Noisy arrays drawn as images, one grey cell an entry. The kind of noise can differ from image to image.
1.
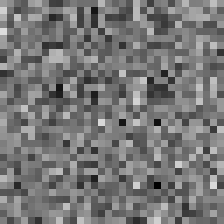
low rank plus noise
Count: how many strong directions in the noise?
one
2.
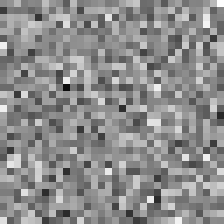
independent entries
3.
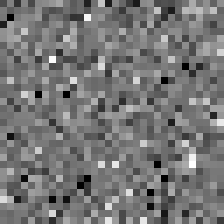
heavy tails
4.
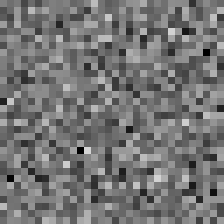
independent entries
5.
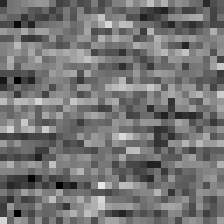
streaked along the rows
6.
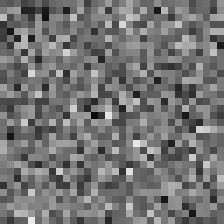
independent entries
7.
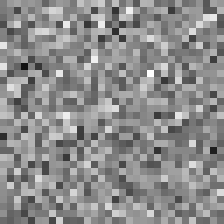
independent entries
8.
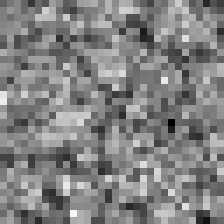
blotchy
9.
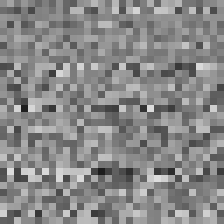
rows of uneven size
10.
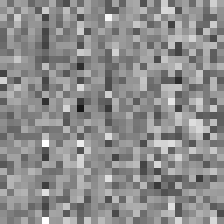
columns of uneven size
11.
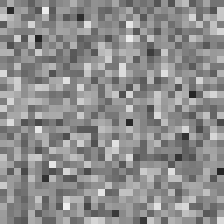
independent entries
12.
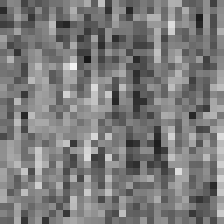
streaked along the columns
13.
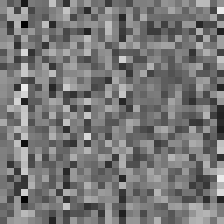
columns of uneven size
